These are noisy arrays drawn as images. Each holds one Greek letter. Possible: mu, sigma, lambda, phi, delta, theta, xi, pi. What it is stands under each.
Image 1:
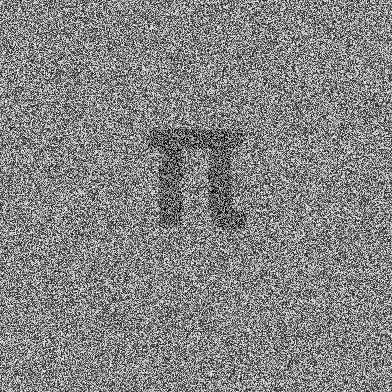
pi
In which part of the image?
centre
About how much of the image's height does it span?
a quarter
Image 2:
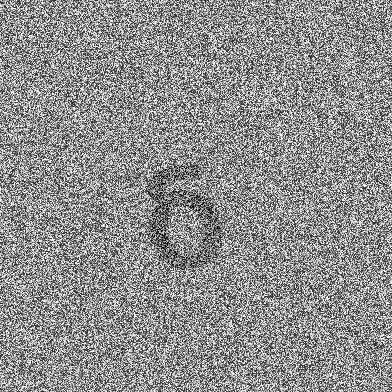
delta
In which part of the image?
centre
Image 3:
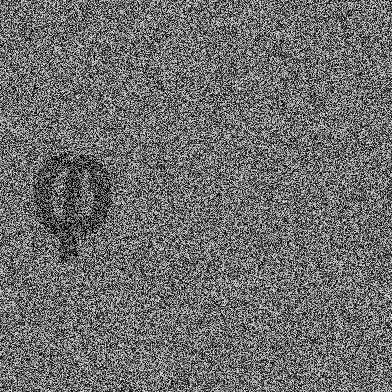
phi
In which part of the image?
middle left
